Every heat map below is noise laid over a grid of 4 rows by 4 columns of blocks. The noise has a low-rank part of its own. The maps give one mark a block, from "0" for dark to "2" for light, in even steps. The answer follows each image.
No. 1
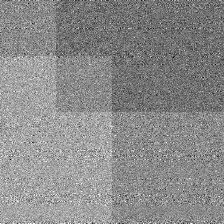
1 0 0 0
2 1 0 0
2 2 1 1
2 2 1 1
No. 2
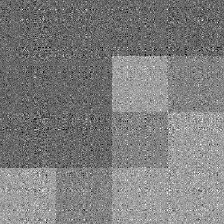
0 0 0 0
0 0 2 1
0 0 1 2
2 1 2 2
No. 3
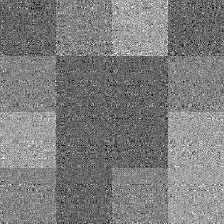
0 1 2 0
1 0 0 1
2 0 0 2
1 0 1 2
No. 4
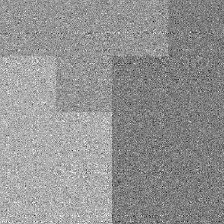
1 1 1 0
2 1 0 0
2 2 0 0
2 2 0 0
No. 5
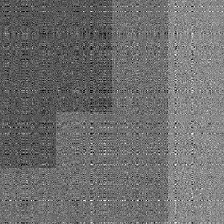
0 0 1 2
0 0 1 2
0 1 1 2
1 1 1 2
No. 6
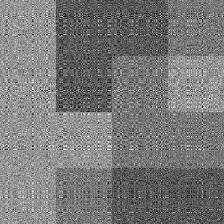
2 0 0 1
2 0 1 2
2 2 1 1
2 1 0 0
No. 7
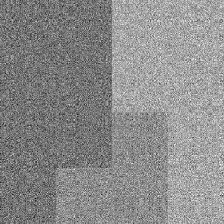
0 0 2 2
0 0 2 2
0 0 1 2
0 1 1 2
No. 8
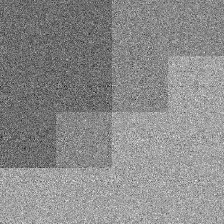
0 0 1 1
0 0 1 2
0 1 2 2
2 2 2 2
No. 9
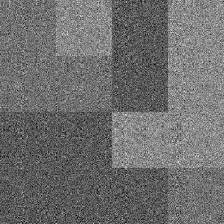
1 2 0 2
1 1 0 2
0 0 2 2
0 0 0 1
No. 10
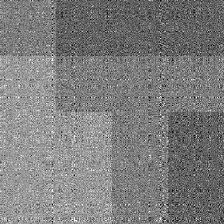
1 0 0 0
2 1 1 1
2 2 1 0
2 2 1 0
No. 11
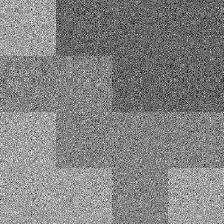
2 0 0 0
1 1 0 0
2 1 1 1
2 2 1 2
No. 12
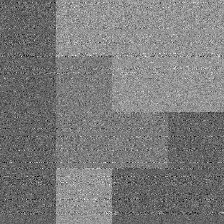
0 2 2 2
0 1 2 2
0 1 1 0
0 2 0 0
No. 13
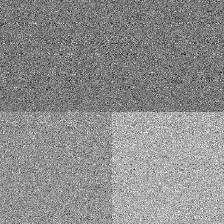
0 0 0 0
0 0 0 0
1 1 2 2
1 1 2 2
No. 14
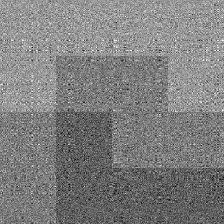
2 2 2 2
2 1 1 2
1 0 1 1
1 0 0 0
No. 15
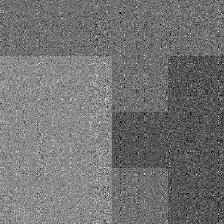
1 1 1 1
2 2 1 0
2 2 0 0
2 2 1 0
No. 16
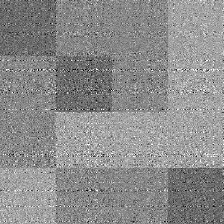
0 1 1 2
1 0 1 2
1 2 2 2
2 1 1 0
